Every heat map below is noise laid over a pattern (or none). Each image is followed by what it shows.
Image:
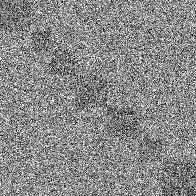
blocks along the diagonal
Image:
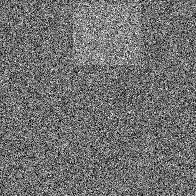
one block
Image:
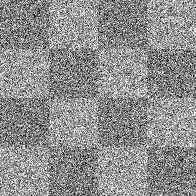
a checkerboard
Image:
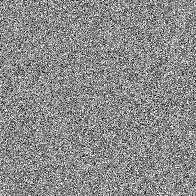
only noise
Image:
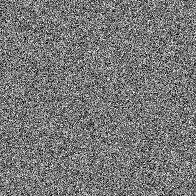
only noise
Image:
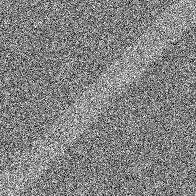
a diagonal band
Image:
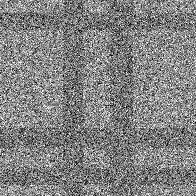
bands of rows crossing bands of columns
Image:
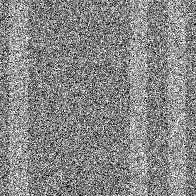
bands of columns
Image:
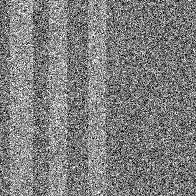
bands of columns
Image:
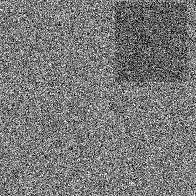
one block
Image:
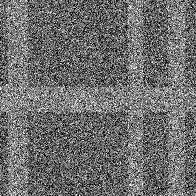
bands of rows crossing bands of columns
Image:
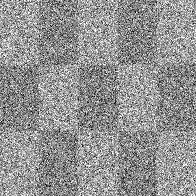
a checkerboard
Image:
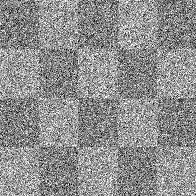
a checkerboard
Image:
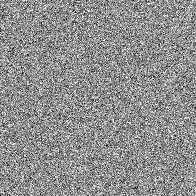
only noise
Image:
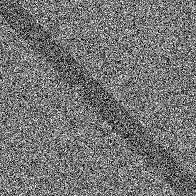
a diagonal band
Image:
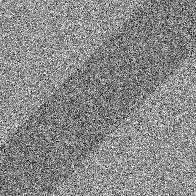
a diagonal band
